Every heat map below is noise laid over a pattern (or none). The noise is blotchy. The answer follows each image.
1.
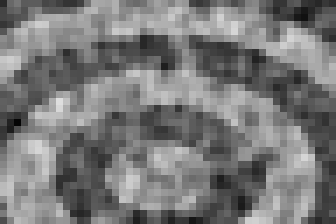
rings round one point
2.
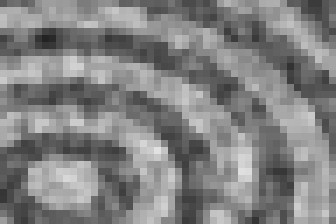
rings round one point
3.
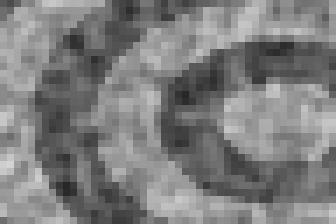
rings round one point
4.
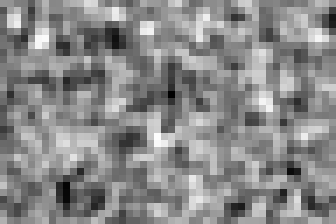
only noise
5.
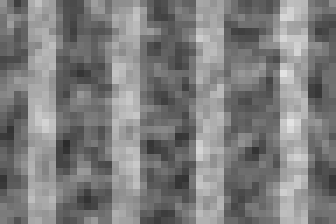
vertical stripes
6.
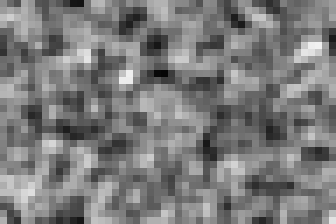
only noise
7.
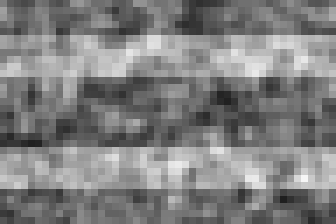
horizontal stripes
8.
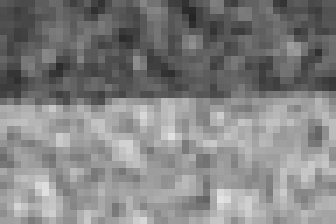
a sharp edge
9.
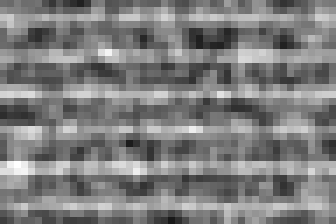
horizontal stripes
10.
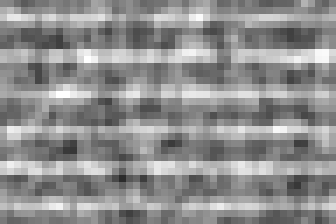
horizontal stripes
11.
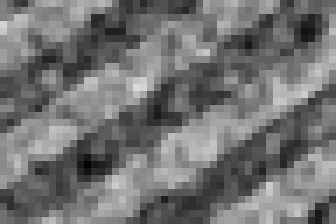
diagonal stripes
